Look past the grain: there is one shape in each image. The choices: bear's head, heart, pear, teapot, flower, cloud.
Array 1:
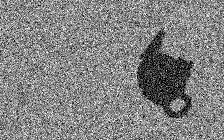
teapot
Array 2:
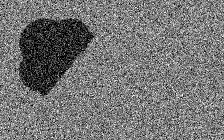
cloud
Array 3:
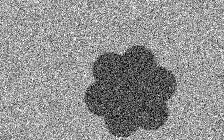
flower
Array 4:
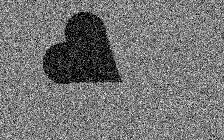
heart
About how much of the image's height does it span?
half
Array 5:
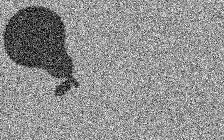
pear
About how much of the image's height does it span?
two thirds
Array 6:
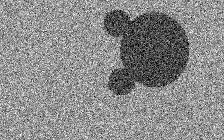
bear's head
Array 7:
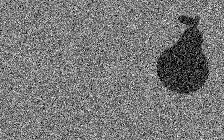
pear
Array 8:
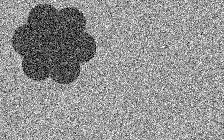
flower
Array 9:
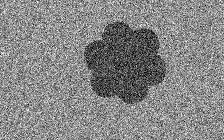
flower
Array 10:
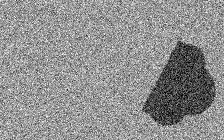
cloud
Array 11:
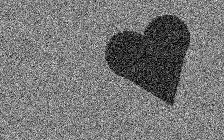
heart
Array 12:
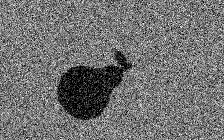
pear
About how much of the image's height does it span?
half
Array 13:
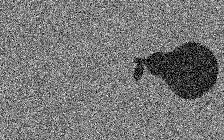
pear
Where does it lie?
middle right
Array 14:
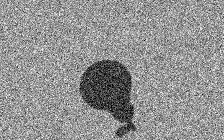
pear
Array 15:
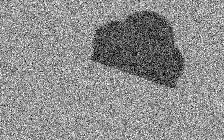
cloud
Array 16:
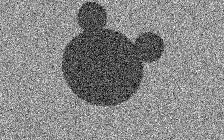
bear's head
